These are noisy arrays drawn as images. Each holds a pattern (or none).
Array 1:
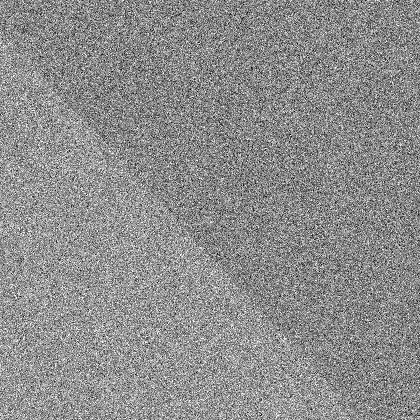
a sharp edge
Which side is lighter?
bottom left
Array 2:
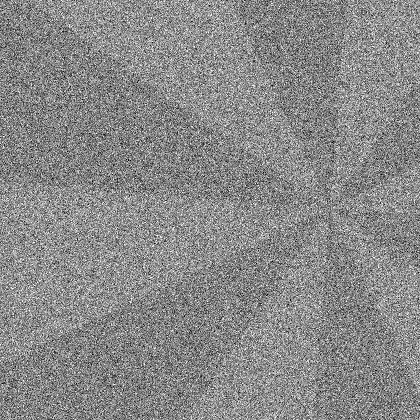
spokes from one point
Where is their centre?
middle right
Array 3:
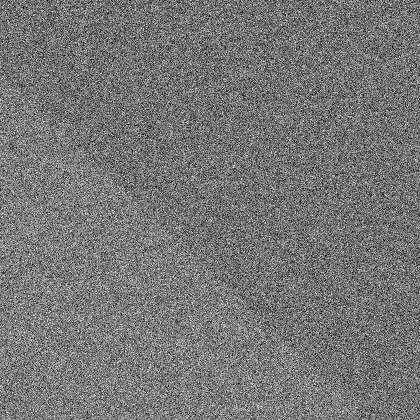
a sharp edge
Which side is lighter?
bottom left
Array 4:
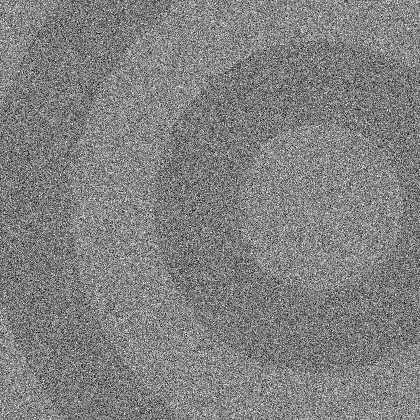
rings round one point
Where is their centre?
middle right
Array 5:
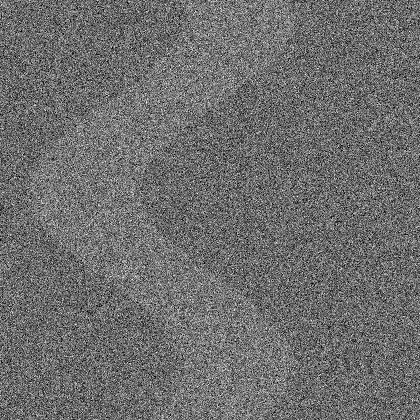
a wavy band
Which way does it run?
top to bottom
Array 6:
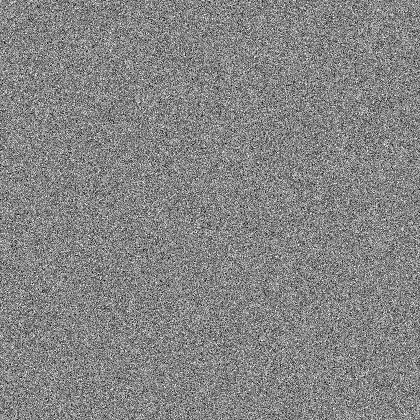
only noise
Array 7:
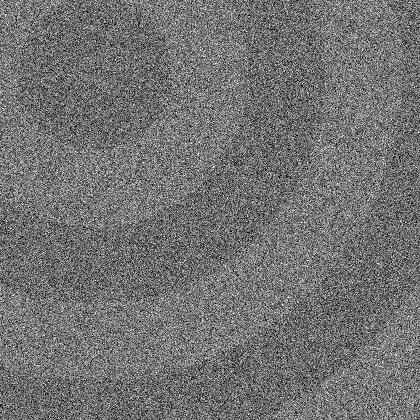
rings round one point
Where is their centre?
top left
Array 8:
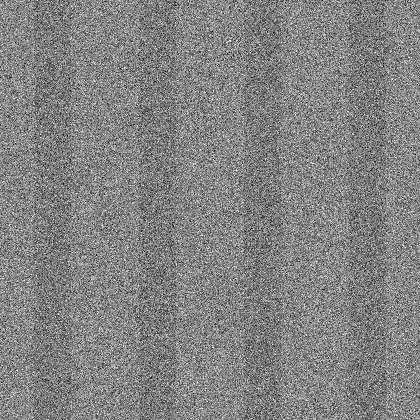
vertical stripes
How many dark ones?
4
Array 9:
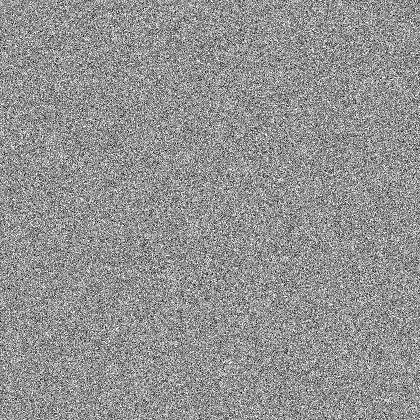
only noise
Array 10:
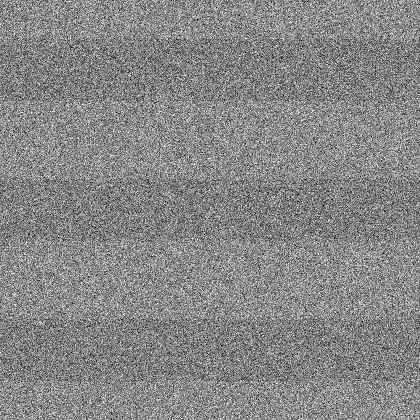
horizontal stripes
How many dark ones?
3
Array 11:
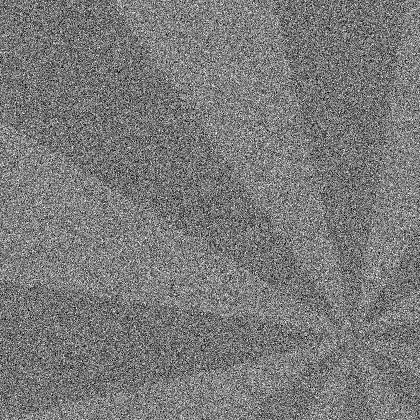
spokes from one point
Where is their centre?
bottom right
